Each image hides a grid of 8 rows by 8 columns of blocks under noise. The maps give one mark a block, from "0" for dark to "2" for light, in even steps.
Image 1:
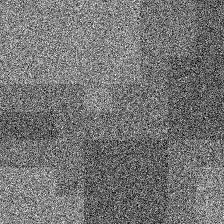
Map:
2 2 2 2 2 1 1 0
2 2 2 2 2 1 1 0
2 2 2 2 2 1 0 0
1 1 1 2 1 1 0 0
0 0 1 1 1 1 0 0
1 1 1 0 0 0 1 1
2 2 1 0 0 0 1 2
2 2 2 0 0 0 1 2
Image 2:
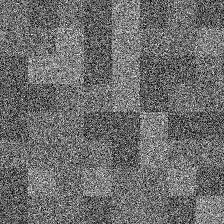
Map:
1 0 1 0 2 0 1 0
1 1 2 0 2 1 1 2
0 2 2 0 2 0 0 1
0 0 1 1 2 0 1 1
0 1 1 0 0 2 0 0
1 1 1 1 0 2 1 1
0 2 1 2 1 1 2 0
0 1 1 0 1 1 0 2
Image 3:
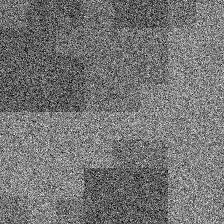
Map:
1 0 0 1 0 0 1 2
0 0 1 1 1 1 2 2
0 0 0 1 1 1 2 2
0 0 0 1 1 2 2 2
2 2 2 2 2 2 2 2
2 2 2 2 1 1 2 2
2 2 2 0 0 0 2 2
1 2 1 0 0 0 2 2
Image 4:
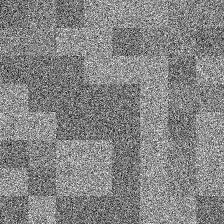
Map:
0 1 0 2 2 2 1 1
1 1 2 2 0 1 1 0
0 0 0 2 2 2 0 2
2 0 0 0 0 2 1 1
2 2 0 0 0 2 0 2
0 1 2 2 0 2 1 2
2 0 2 2 0 2 1 2
0 2 0 0 0 2 2 0
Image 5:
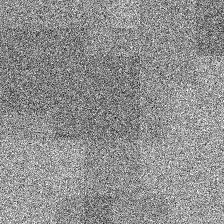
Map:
1 1 1 1 2 1 1 0
0 0 0 1 1 1 1 0
0 0 0 0 0 1 1 2
0 0 0 0 0 1 2 2
1 1 0 0 0 1 2 2
2 2 2 1 1 2 2 2
2 2 2 1 1 2 2 2
2 2 1 0 1 1 2 2
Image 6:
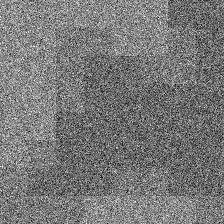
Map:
2 2 2 2 2 2 0 0
2 2 1 1 2 2 1 0
2 2 1 0 0 1 1 0
2 2 1 0 0 0 0 0
2 2 0 0 0 0 0 0
2 1 0 0 0 0 0 0
1 0 0 0 1 1 0 0
1 1 1 2 2 2 2 1
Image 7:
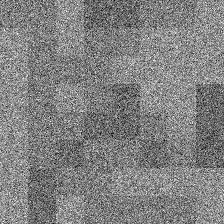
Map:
1 1 2 0 0 1 1 2
2 1 2 1 1 2 2 2
2 1 1 1 2 2 2 2
2 1 2 1 0 2 2 0
2 1 1 0 0 1 2 0
2 1 0 1 1 0 1 0
2 0 1 1 2 2 2 2
2 0 2 1 1 1 1 2
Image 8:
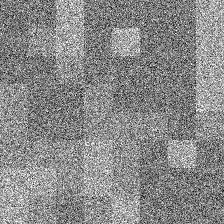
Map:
0 0 2 0 0 0 0 2
0 1 2 0 2 0 0 2
0 0 1 0 0 0 0 2
1 0 0 1 0 0 0 2
1 0 0 1 1 1 0 1
1 1 1 2 1 0 2 0
2 2 1 2 1 0 0 0
2 1 0 1 2 0 0 0
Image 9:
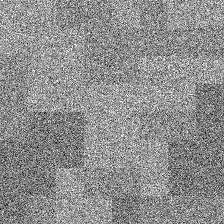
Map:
2 2 1 1 2 1 2 2
2 2 2 1 1 1 1 1
1 2 2 1 1 2 2 2
1 2 2 2 2 2 2 0
1 0 0 2 2 1 1 0
0 0 0 2 2 2 0 0
0 0 2 1 1 2 0 0
0 1 2 2 0 1 1 1
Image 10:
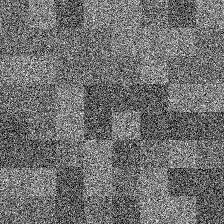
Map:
1 2 0 2 2 1 0 2
1 1 1 1 2 2 2 1
2 2 1 1 1 2 1 1
1 1 2 0 0 0 2 2
0 1 2 0 2 0 0 0
0 0 1 2 0 1 2 1
2 2 0 2 1 2 0 0
1 1 0 1 0 2 2 0
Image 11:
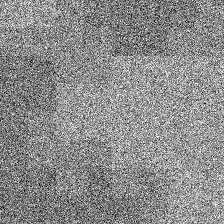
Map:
2 2 1 0 0 0 0 1
1 1 1 1 0 0 1 1
0 0 1 1 2 2 2 2
0 0 2 2 2 2 2 2
0 1 2 2 2 2 2 2
0 1 1 1 2 2 2 2
0 0 1 0 1 1 2 2
0 0 0 0 0 1 2 2
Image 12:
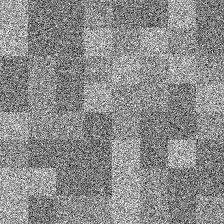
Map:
2 0 0 1 0 0 2 0
2 0 0 2 1 2 1 0
0 1 0 1 2 1 2 1
0 1 0 2 1 1 0 2
2 1 1 0 1 0 0 1
1 0 0 0 2 0 2 0
2 2 0 0 2 1 0 0
2 0 1 1 2 1 0 1
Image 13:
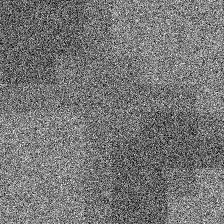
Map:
0 0 0 1 2 2 2 2
0 0 0 1 2 2 2 2
0 0 1 1 1 2 2 2
1 1 1 1 1 1 1 2
2 2 2 1 1 0 0 1
2 2 2 1 0 0 0 0
2 2 2 1 0 0 1 2
2 2 2 1 0 0 2 2
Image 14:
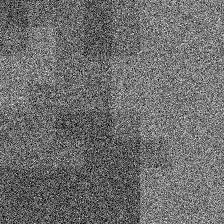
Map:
0 1 1 0 1 2 2 2
1 2 1 0 1 2 2 2
2 2 1 1 2 2 2 2
2 1 1 1 2 2 2 2
1 1 0 0 1 2 2 2
1 1 1 0 0 1 2 2
0 0 0 0 0 2 2 2
0 0 0 0 0 2 2 2
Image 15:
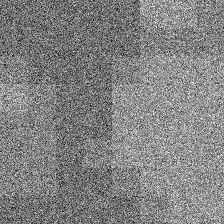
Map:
0 0 0 0 0 2 2 1
0 0 0 0 0 1 1 1
1 0 0 0 1 2 2 2
2 1 0 0 2 2 2 2
1 1 0 0 2 2 2 2
1 1 0 1 2 2 2 2
1 1 0 0 1 2 2 2
0 0 0 0 0 1 2 2
